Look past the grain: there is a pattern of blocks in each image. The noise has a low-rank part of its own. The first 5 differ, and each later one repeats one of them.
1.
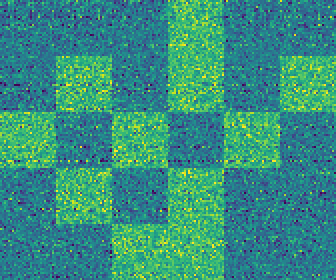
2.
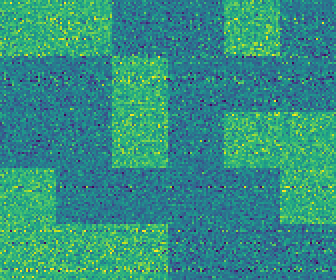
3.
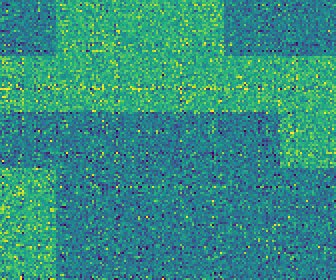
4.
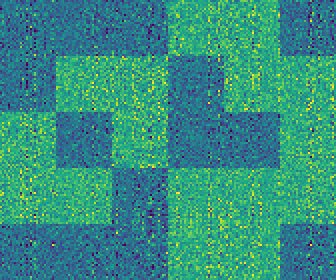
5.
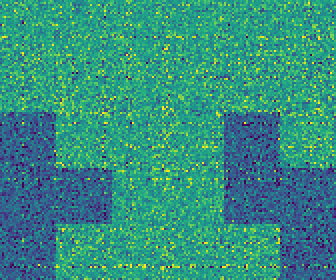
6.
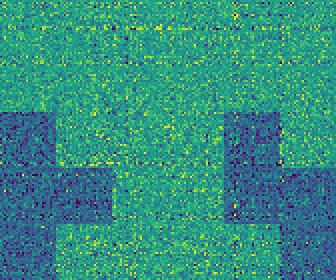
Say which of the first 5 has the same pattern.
5
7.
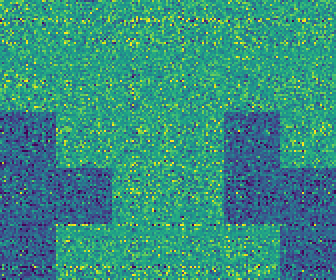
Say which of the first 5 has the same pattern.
5
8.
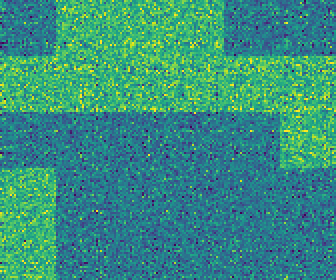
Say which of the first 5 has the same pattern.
3
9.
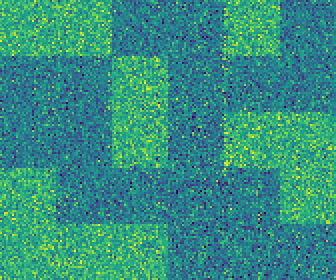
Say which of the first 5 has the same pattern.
2
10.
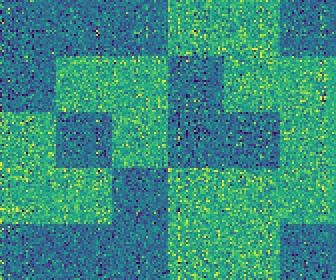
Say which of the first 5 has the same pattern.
4
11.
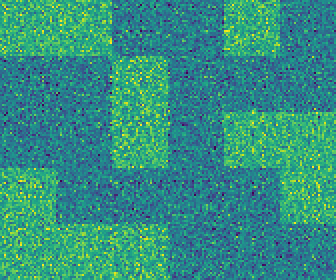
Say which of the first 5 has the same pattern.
2
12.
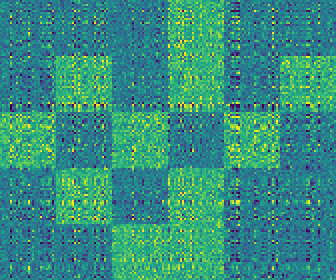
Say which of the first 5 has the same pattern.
1
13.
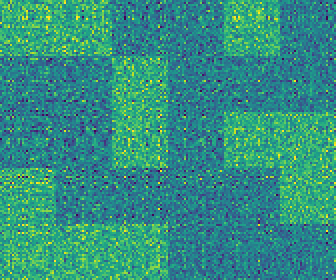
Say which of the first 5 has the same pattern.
2
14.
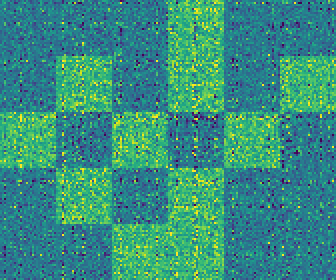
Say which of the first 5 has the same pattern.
1
